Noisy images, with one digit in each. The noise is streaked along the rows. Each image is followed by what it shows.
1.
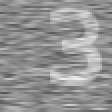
3
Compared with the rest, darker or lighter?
lighter
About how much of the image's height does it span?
two thirds
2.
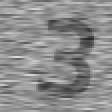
3
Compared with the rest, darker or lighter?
darker
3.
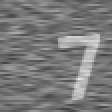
7
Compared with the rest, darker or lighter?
lighter
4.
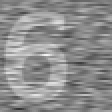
6
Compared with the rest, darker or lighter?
lighter
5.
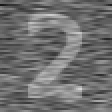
2
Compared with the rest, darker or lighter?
lighter
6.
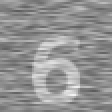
6
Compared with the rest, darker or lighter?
lighter
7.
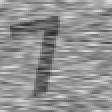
7
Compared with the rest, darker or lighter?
darker
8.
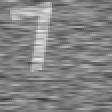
7
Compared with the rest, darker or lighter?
lighter
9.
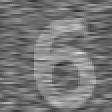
6
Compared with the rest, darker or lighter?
lighter
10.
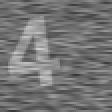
4
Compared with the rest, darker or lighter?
lighter
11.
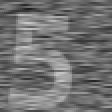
5
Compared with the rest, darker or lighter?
lighter
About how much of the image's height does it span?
nearly all
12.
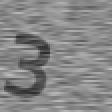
3
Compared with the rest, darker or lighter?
darker
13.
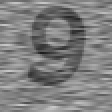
9
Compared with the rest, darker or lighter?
darker
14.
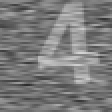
4
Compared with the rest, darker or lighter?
lighter
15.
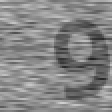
9
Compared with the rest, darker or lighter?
darker
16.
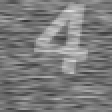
4
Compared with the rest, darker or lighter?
lighter
